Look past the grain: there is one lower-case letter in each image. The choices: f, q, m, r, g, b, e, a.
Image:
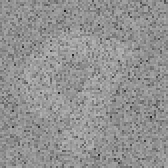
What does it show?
light q
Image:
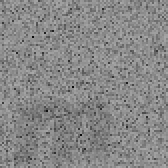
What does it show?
dark m
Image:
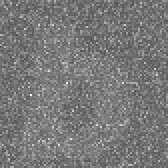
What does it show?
light b
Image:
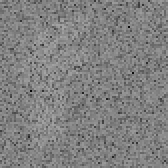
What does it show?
light f
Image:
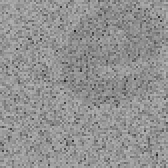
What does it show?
dark e
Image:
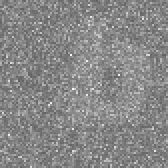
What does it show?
light b
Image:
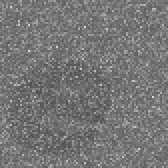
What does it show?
dark e
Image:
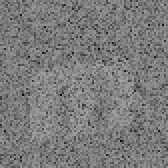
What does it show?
light m
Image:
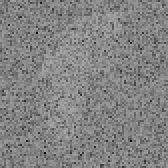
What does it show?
light f
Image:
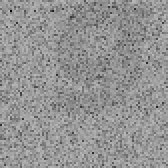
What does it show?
dark g
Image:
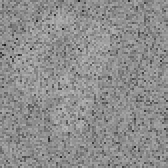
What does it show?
light q
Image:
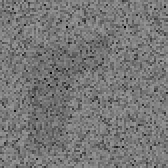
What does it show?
dark r
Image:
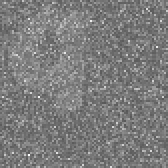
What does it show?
light q
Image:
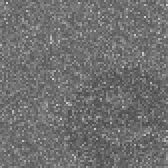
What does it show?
dark e
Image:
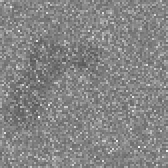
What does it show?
dark r
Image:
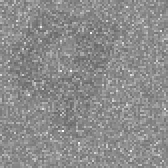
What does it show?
dark q
